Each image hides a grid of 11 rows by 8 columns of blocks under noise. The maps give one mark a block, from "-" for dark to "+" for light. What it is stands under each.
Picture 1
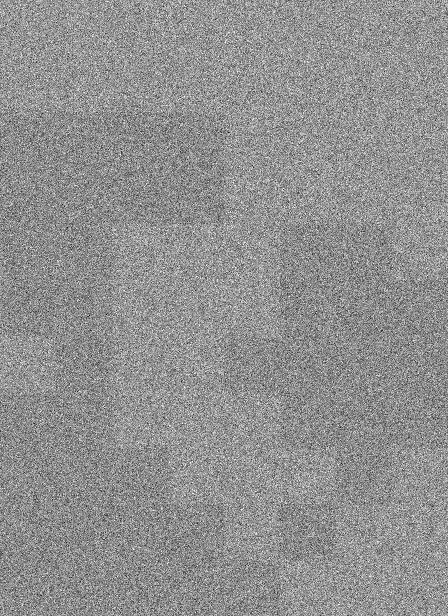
+ + + + + + + +
+ + + + + + + +
- - - - + + + +
- - - - + + + +
- - + + + - - +
- - + + + - - -
+ - + + - - - -
- - + + + - - -
- - - + + + - +
- - - - + - + +
- - - - - + + +
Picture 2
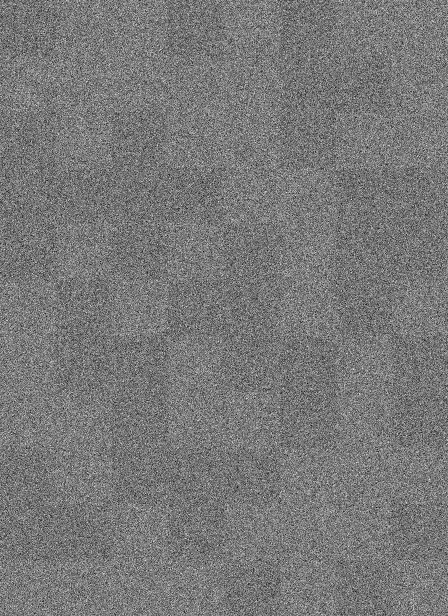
- + + - + - + +
+ + + + + - - +
- + - + + - + +
- - - - + + - -
- + - + - + - -
+ - + - - + - +
+ - - + - - + -
+ + - + + - + -
- + - - - + + +
- - + - + + + -
+ + + + - + - +
